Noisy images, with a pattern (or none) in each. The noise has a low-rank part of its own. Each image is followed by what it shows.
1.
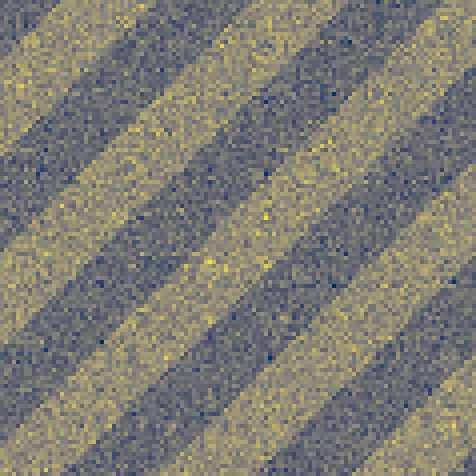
diagonal stripes
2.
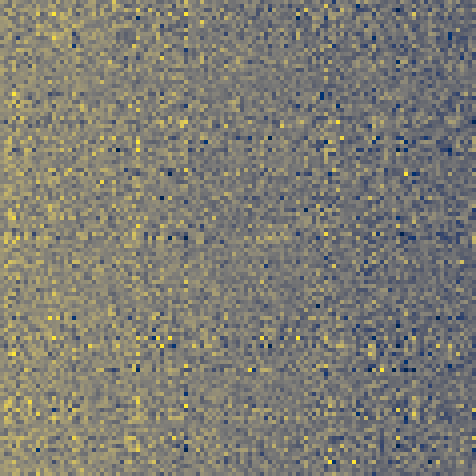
a smooth slope
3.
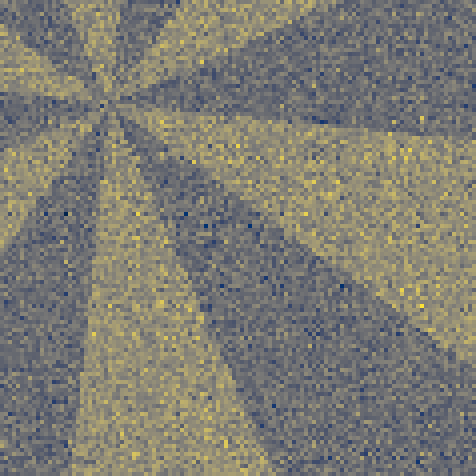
spokes from one point
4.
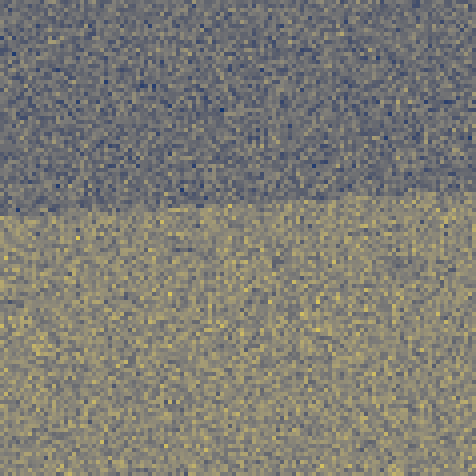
a sharp edge
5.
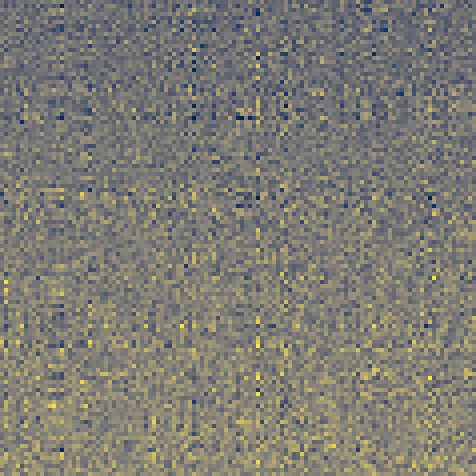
a smooth slope
